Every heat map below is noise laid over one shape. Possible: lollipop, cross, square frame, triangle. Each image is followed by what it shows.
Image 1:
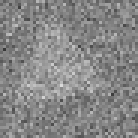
light triangle
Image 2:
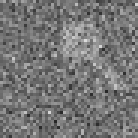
light lollipop
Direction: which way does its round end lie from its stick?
up and left
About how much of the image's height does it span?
half
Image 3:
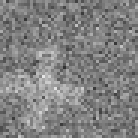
light cross
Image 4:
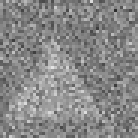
light triangle
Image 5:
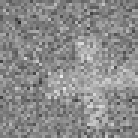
light cross
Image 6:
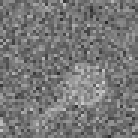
light lollipop
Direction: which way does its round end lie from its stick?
up and right
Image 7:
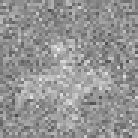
light cross
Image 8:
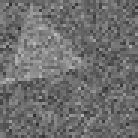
light triangle
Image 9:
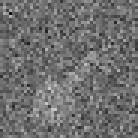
light lollipop
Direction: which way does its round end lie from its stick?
down and left
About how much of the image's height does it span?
half
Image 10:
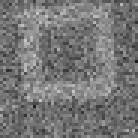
light square frame
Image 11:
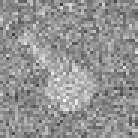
light lollipop
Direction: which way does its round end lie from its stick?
down and right
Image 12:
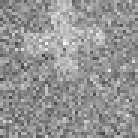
light cross
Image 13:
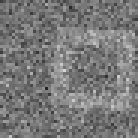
light square frame
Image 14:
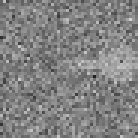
light lollipop
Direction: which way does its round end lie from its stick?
right
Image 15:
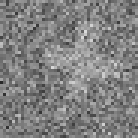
light cross
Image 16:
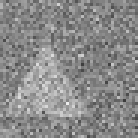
light triangle
